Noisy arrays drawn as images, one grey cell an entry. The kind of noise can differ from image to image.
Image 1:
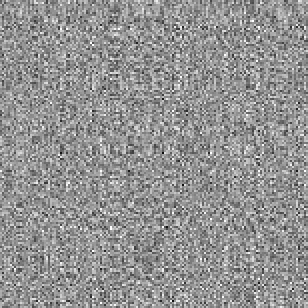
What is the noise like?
low rank plus noise
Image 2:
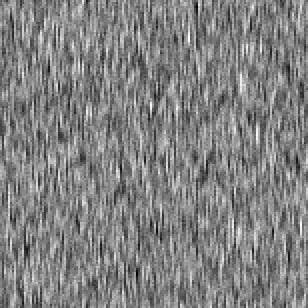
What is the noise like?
streaked along the columns
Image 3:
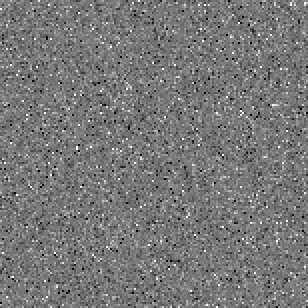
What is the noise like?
heavy tails
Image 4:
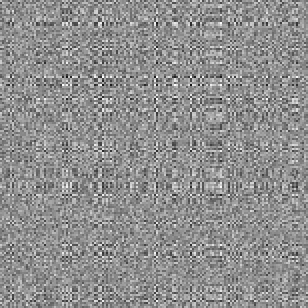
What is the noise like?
low rank plus noise
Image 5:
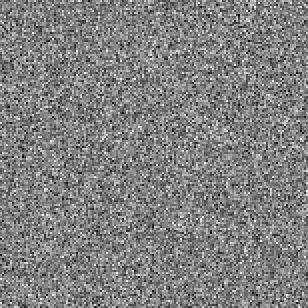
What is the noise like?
independent entries
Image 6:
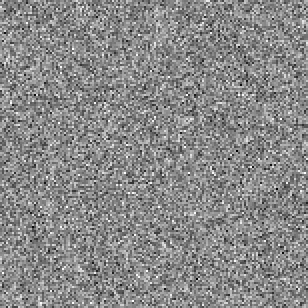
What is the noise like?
independent entries
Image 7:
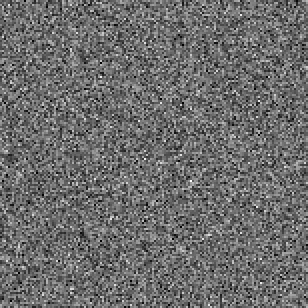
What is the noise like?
independent entries
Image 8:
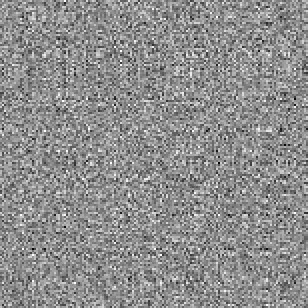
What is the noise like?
low rank plus noise
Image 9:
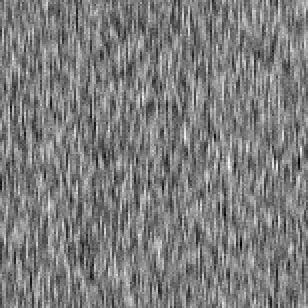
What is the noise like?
streaked along the columns
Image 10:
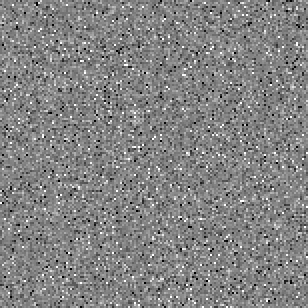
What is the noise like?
heavy tails
